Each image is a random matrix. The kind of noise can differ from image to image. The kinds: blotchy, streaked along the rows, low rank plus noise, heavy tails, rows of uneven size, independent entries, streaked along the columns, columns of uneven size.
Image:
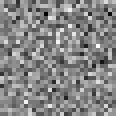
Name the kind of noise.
independent entries
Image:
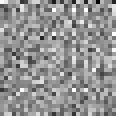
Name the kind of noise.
low rank plus noise
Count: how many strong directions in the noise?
one
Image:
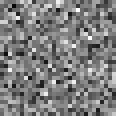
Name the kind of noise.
independent entries
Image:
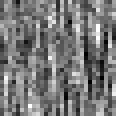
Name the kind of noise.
streaked along the columns
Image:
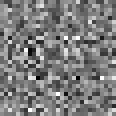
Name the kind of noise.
low rank plus noise
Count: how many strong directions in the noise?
one
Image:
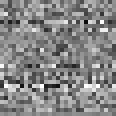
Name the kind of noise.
rows of uneven size
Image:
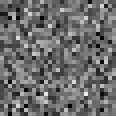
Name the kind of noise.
independent entries
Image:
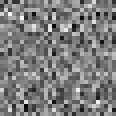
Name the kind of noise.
low rank plus noise
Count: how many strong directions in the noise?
one
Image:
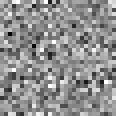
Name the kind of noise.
low rank plus noise
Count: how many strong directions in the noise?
five to eight
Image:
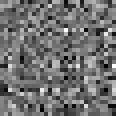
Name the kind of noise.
low rank plus noise
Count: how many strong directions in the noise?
two
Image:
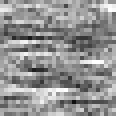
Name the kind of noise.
streaked along the rows
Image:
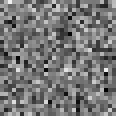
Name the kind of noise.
independent entries
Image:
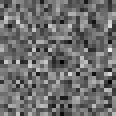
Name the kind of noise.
low rank plus noise
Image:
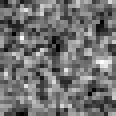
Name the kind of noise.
blotchy
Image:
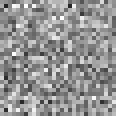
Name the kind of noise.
low rank plus noise
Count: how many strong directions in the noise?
five to eight
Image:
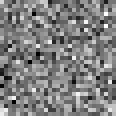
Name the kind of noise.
independent entries
